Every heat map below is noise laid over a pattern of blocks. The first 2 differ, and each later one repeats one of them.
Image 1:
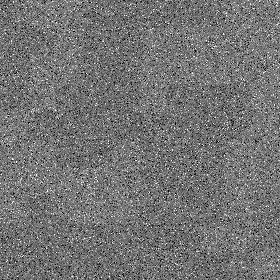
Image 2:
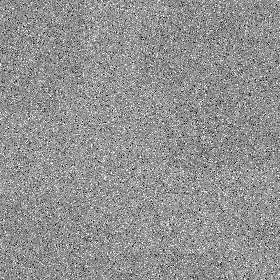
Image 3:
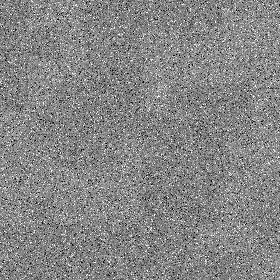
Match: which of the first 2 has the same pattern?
1
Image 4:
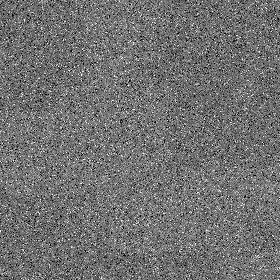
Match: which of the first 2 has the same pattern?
2
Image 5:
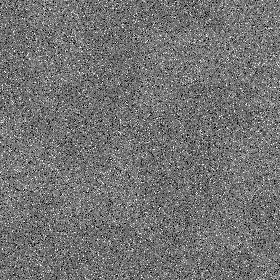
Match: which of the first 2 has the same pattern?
1
